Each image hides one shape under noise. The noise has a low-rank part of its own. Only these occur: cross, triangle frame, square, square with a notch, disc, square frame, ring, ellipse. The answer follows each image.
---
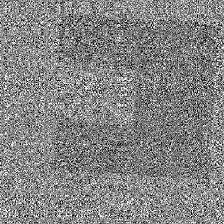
square with a notch
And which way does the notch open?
left
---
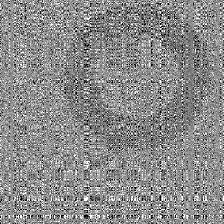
ring
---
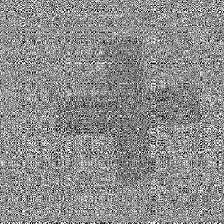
cross
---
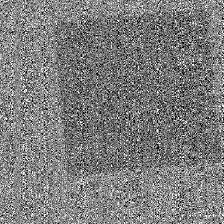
square
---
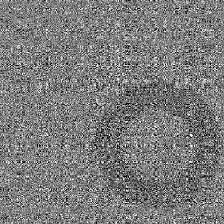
ring
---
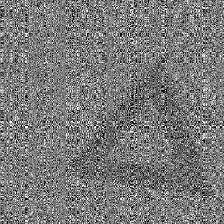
triangle frame
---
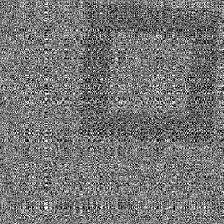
square frame
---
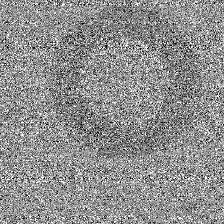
ring
